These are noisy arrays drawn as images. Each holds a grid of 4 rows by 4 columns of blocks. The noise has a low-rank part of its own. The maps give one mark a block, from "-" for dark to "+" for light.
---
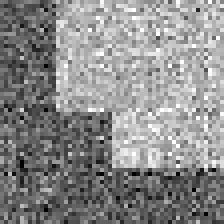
-+++
-+++
--++
----
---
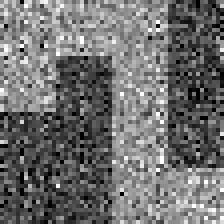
+++-
+-+-
--+-
--++
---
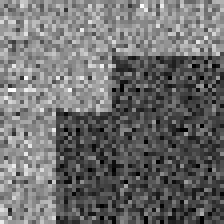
++++
++--
+---
+---
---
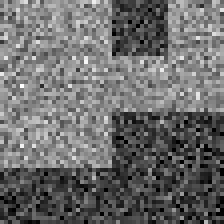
++-+
++++
++--
----
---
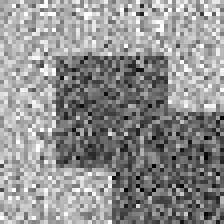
++++
+--+
+---
++--
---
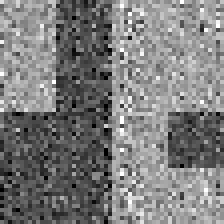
+-++
+-++
--+-
--++
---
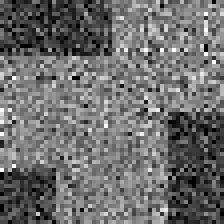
--++
++++
+++-
-++-
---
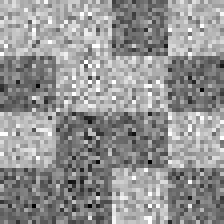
++-+
-++-
+--+
--+-
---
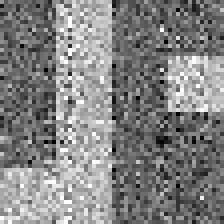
-+--
-+-+
-+--
++--
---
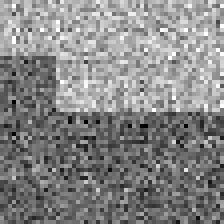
++++
-+++
----
----
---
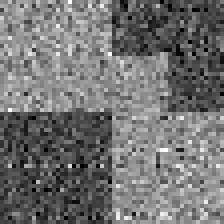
++--
+++-
--++
--++
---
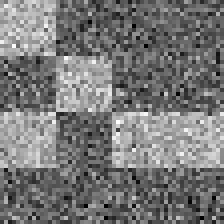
+---
-+--
+-++
----
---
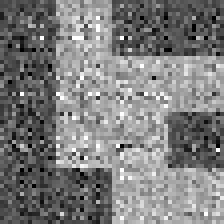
-+--
-+++
-++-
--++
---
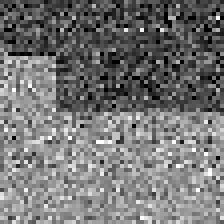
----
+---
++++
++++
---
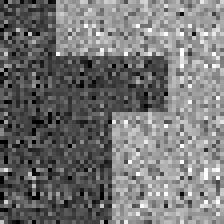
-+++
---+
--++
--++
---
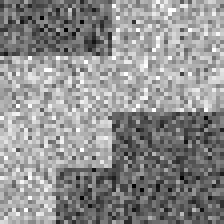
--++
++++
++--
+---
